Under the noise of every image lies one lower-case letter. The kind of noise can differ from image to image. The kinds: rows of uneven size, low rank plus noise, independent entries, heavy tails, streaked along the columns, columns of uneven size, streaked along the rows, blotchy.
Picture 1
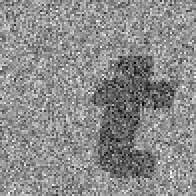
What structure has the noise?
independent entries
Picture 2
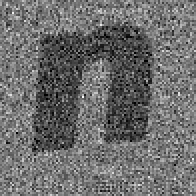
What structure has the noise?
low rank plus noise
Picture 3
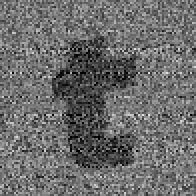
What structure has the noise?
rows of uneven size
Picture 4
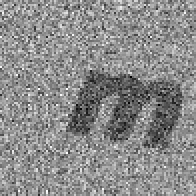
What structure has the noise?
low rank plus noise
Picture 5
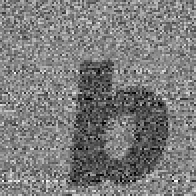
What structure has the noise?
rows of uneven size
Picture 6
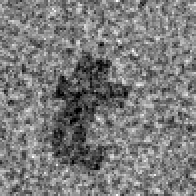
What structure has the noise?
blotchy
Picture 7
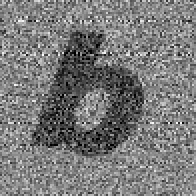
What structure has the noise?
rows of uneven size
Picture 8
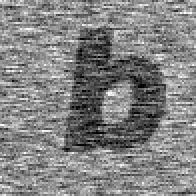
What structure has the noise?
streaked along the rows
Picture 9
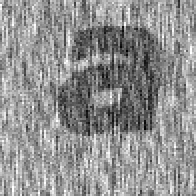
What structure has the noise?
streaked along the columns
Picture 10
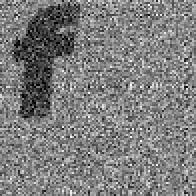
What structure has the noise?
low rank plus noise
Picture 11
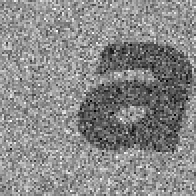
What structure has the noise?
independent entries
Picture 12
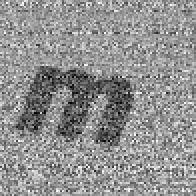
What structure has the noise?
rows of uneven size
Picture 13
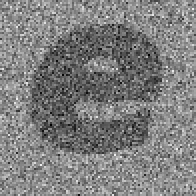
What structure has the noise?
independent entries
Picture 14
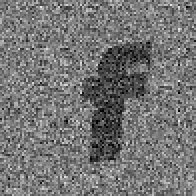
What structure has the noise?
low rank plus noise
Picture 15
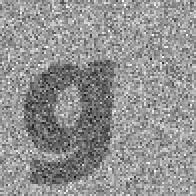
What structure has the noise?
independent entries
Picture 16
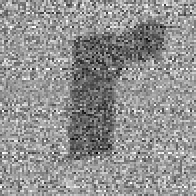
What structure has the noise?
rows of uneven size
